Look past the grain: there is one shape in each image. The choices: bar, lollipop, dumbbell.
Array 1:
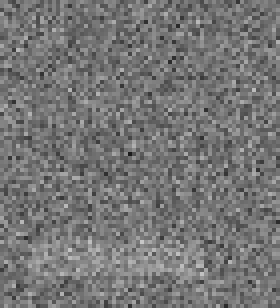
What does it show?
light bar
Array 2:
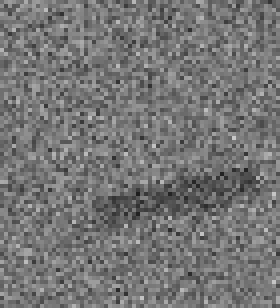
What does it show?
dark bar
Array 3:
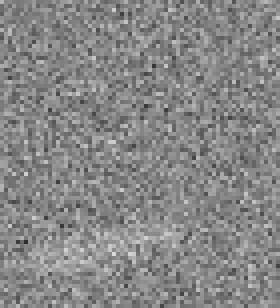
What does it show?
light bar
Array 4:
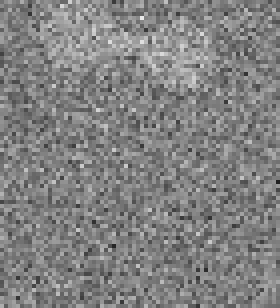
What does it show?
light dumbbell
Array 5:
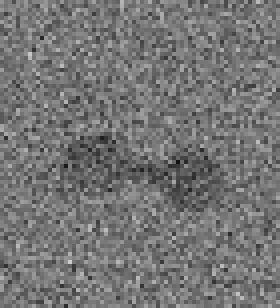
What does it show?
dark dumbbell
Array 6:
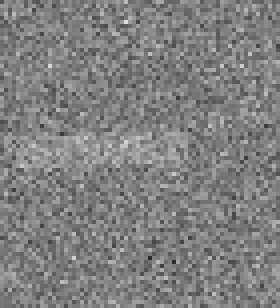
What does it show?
light bar
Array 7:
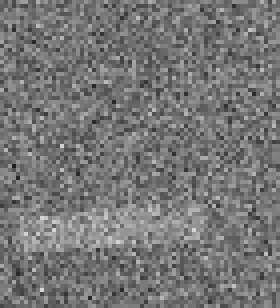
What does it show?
light bar
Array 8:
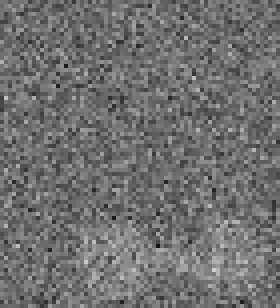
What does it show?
light dumbbell
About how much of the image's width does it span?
two thirds
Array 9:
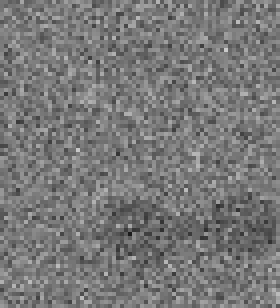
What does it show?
dark dumbbell
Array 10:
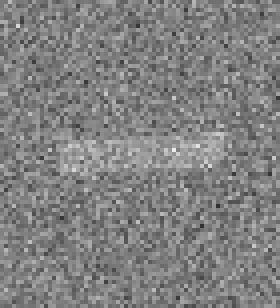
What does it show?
light bar
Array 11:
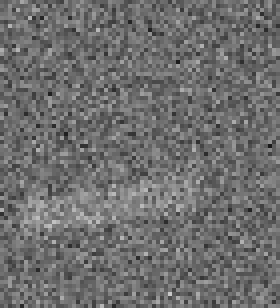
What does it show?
light bar
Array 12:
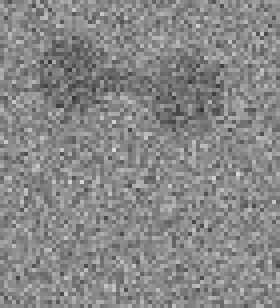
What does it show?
dark dumbbell
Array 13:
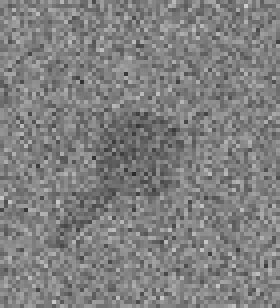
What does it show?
dark lollipop
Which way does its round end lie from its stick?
up and right
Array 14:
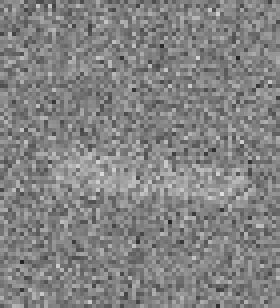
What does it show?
light bar
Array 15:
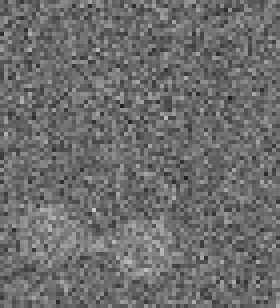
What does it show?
light dumbbell
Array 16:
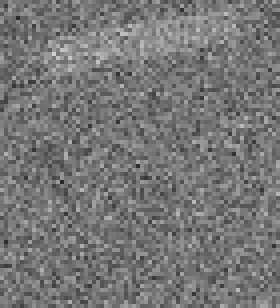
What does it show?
light bar
